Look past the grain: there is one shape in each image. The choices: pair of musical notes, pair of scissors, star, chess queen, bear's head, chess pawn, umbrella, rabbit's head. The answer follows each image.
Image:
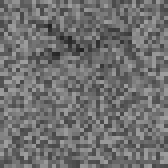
pair of scissors
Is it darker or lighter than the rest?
darker
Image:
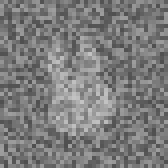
rabbit's head
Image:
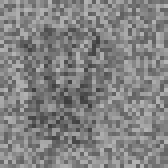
chess queen
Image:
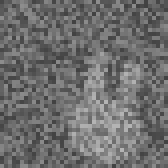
rabbit's head
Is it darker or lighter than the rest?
lighter
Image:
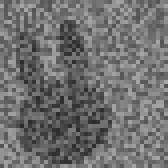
rabbit's head
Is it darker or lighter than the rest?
darker
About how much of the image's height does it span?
nearly all
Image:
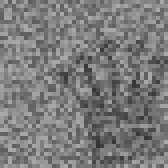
chess queen
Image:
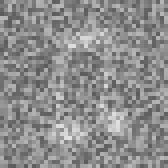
pair of musical notes
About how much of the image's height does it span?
two thirds
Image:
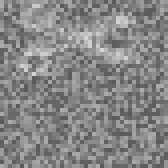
pair of scissors
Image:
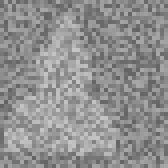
chess pawn
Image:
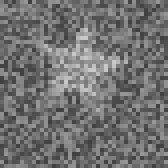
star
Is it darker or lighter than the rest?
lighter
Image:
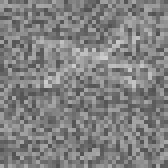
pair of scissors
